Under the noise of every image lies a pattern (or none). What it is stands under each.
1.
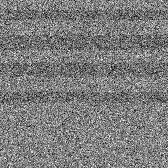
bands of rows
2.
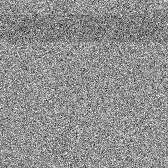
one band of rows
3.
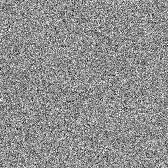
only noise
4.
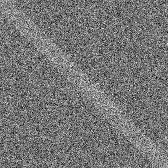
a diagonal band
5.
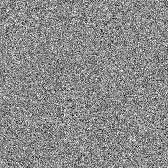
only noise
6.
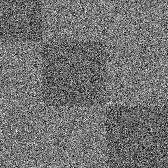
blocks along the diagonal
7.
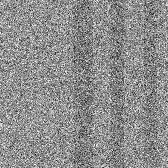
bands of columns
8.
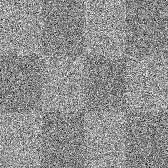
a checkerboard
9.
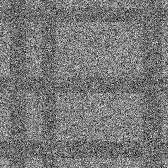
bands of rows crossing bands of columns
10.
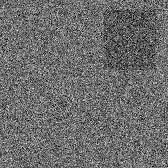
one block
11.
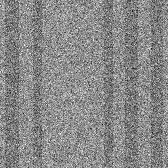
bands of columns
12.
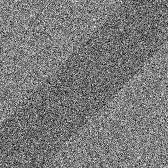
a diagonal band
